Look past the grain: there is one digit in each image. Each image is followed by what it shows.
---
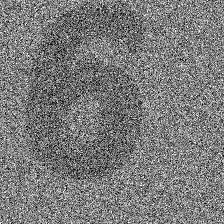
6
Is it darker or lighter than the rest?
darker
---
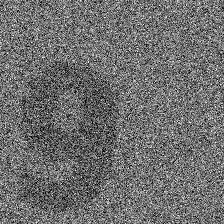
9
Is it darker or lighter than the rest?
darker
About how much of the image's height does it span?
two thirds
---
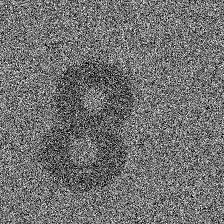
8
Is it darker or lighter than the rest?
darker
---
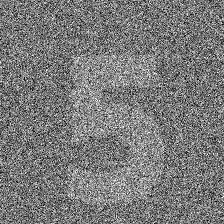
5
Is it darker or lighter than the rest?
lighter
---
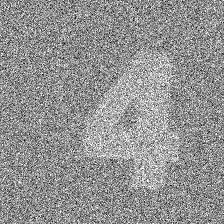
4
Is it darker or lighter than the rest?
lighter
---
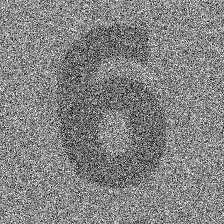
6
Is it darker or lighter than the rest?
darker
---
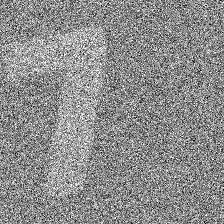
7
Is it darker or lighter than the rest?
lighter
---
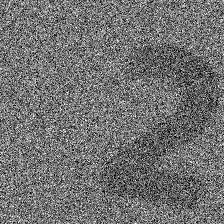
2
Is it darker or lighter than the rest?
darker
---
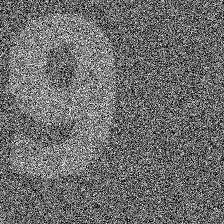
9
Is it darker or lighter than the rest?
lighter
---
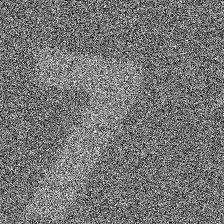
7
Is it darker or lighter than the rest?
lighter
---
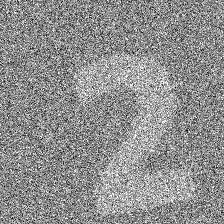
2
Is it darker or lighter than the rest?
lighter
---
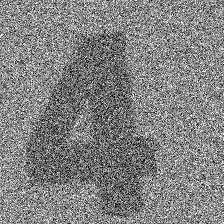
4
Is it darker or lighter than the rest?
darker
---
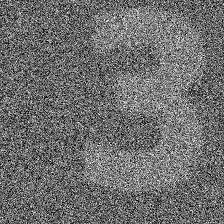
3
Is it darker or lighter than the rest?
lighter
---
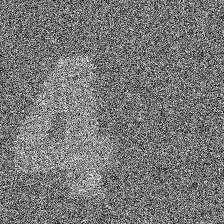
4
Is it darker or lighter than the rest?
lighter
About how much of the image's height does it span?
two thirds
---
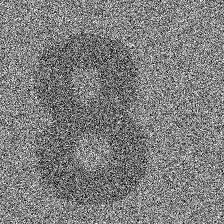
8
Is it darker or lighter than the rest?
darker
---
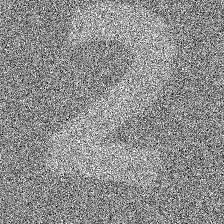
2
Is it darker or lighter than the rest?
lighter
